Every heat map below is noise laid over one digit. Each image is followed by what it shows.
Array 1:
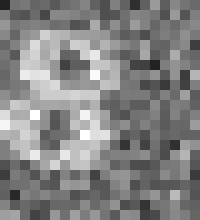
8
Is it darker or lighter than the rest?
lighter
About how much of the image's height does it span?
two thirds
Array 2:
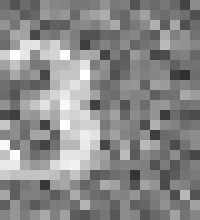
3
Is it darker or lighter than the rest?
lighter
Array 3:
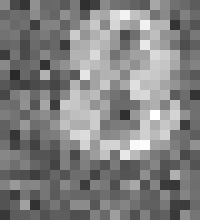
8
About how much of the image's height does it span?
two thirds
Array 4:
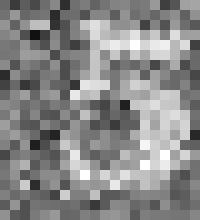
5
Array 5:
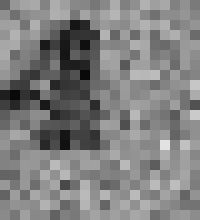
4
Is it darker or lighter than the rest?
darker
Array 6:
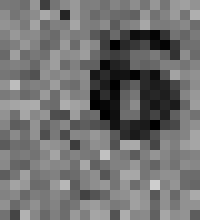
6
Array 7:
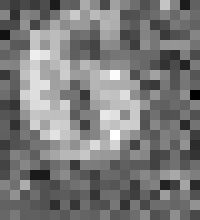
6
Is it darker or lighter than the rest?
lighter
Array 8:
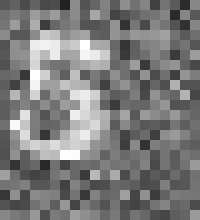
5
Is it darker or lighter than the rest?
lighter
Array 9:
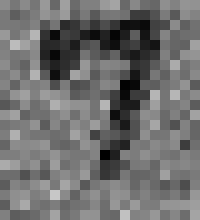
7
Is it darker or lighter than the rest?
darker
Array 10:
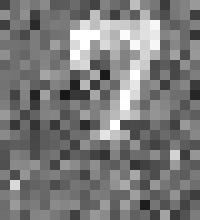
7
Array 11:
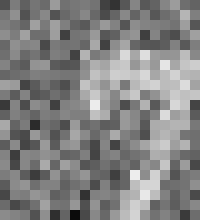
7
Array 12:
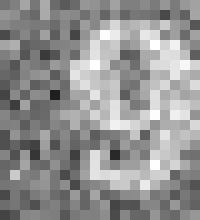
9
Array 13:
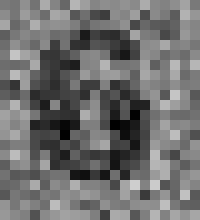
6
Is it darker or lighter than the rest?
darker
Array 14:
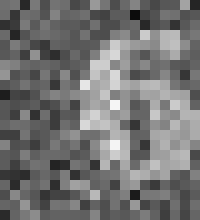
6
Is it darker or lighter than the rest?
lighter
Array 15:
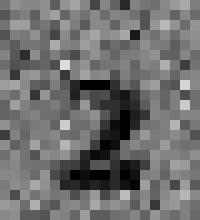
2
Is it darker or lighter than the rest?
darker
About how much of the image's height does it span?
half
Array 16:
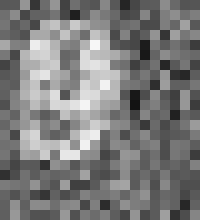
9
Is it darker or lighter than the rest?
lighter
